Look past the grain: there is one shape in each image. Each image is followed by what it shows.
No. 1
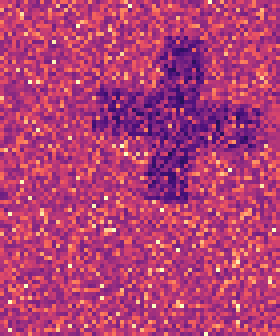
dark cross
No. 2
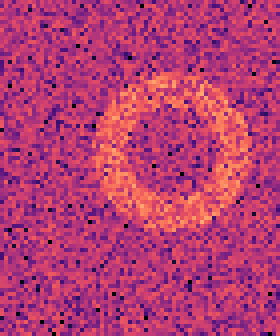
light ring
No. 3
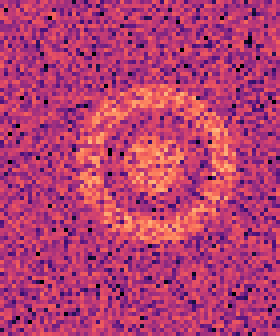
light bullseye
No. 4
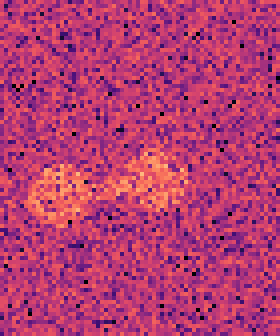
light dumbbell
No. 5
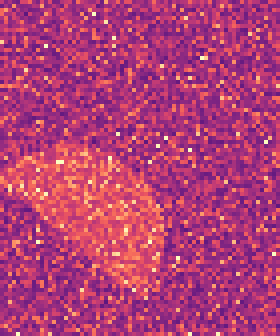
light half disc
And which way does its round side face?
up and right
